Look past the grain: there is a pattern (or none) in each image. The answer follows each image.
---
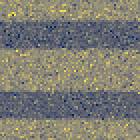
horizontal stripes
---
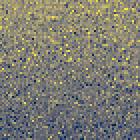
a smooth slope
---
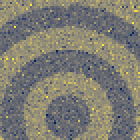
rings round one point
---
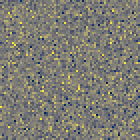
only noise
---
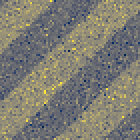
diagonal stripes
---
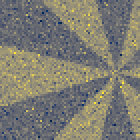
spokes from one point
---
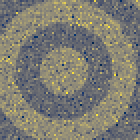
rings round one point
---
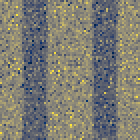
vertical stripes
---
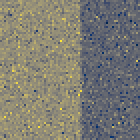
a sharp edge
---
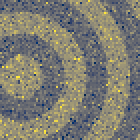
rings round one point
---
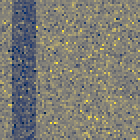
one vertical stripe
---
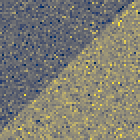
a sharp edge
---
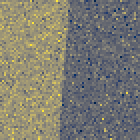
a sharp edge
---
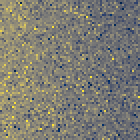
a smooth slope
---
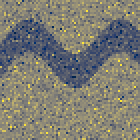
a wavy band
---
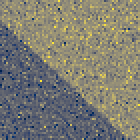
a sharp edge
